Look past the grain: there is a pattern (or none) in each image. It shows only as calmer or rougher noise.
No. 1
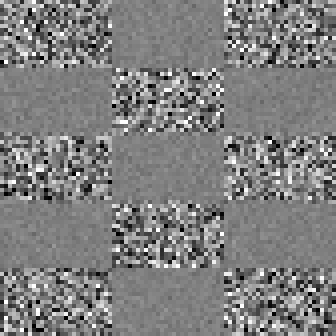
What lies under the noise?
a checkerboard
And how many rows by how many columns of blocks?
5 by 3
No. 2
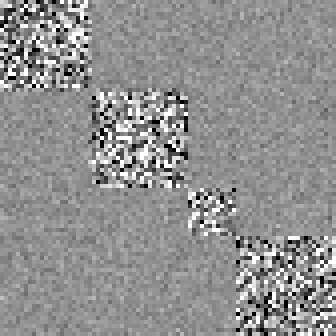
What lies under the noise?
blocks along the diagonal
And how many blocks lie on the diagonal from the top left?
4
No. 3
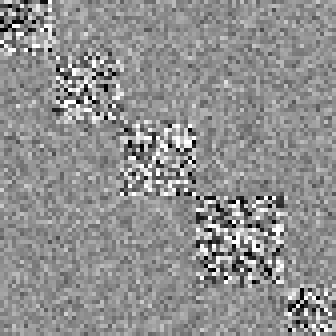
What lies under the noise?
blocks along the diagonal
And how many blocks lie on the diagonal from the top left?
5
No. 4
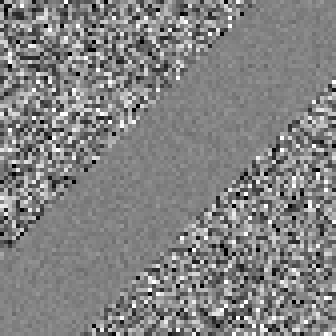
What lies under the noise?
a diagonal band
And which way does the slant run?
bottom left to top right
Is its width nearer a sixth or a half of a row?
a half
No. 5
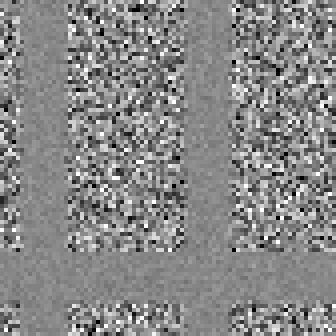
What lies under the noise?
bands of rows crossing bands of columns
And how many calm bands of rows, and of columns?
1 and 2
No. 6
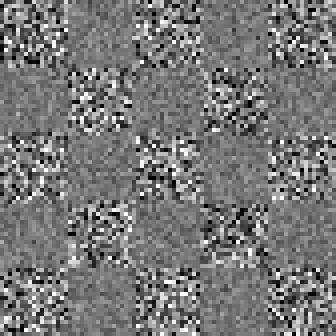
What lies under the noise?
a checkerboard
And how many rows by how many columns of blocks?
5 by 5
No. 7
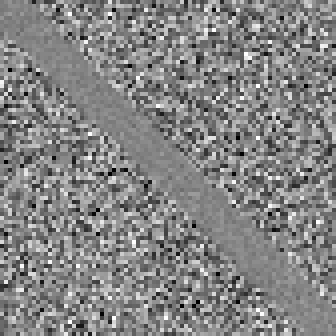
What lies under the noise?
a diagonal band
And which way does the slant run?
top left to bottom right
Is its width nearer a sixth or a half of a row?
a sixth
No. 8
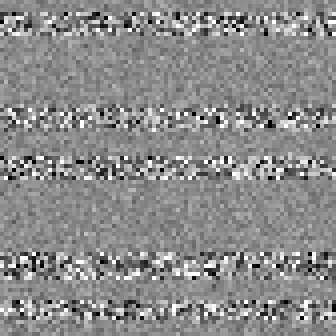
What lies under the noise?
bands of rows
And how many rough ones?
5
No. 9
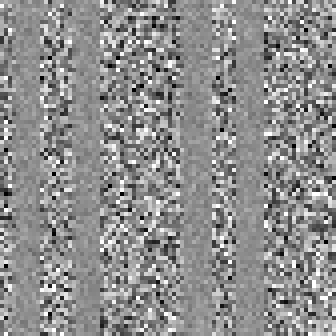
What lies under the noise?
bands of columns
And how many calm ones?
4
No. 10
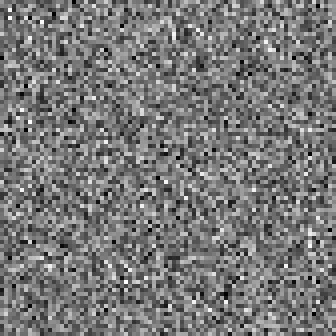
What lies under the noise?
only noise
